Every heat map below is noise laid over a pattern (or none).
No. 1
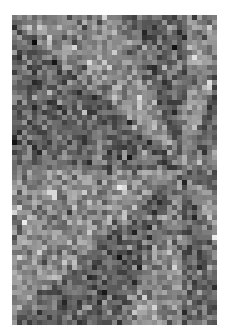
spokes from one point
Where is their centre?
middle right
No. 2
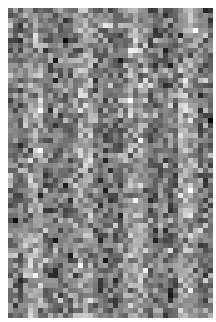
vertical stripes
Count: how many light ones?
4
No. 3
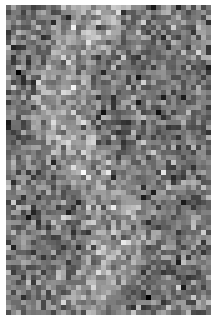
a wavy band
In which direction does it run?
top to bottom
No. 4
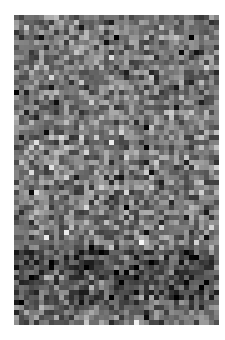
one horizontal stripe
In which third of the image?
bottom
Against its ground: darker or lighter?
darker
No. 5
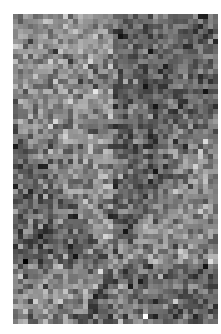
spokes from one point
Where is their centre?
bottom middle
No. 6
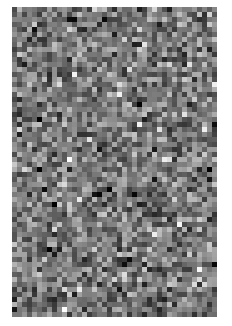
only noise
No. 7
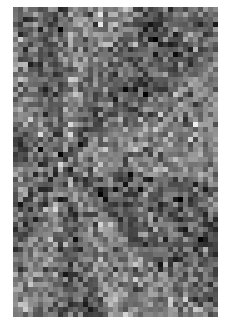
spokes from one point
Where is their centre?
middle left
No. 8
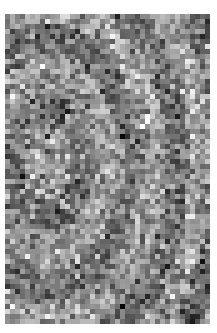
rings round one point
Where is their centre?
middle left
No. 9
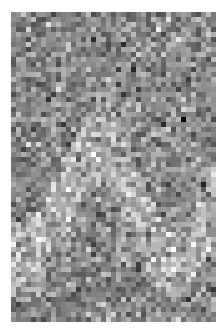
a wavy band
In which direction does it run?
left to right
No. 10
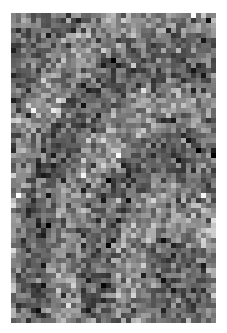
rings round one point
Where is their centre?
bottom right
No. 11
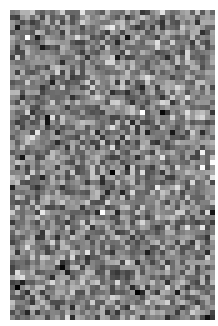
only noise
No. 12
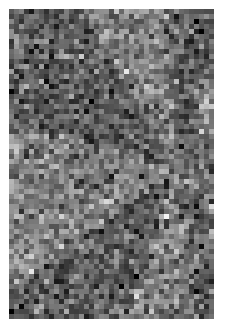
spokes from one point
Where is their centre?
middle right
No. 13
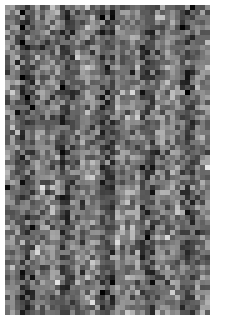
vertical stripes
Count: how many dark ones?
5
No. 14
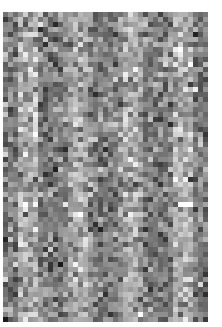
vertical stripes
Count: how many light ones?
4
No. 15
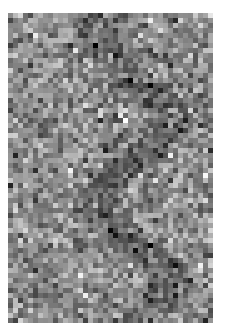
a wavy band
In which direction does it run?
top to bottom
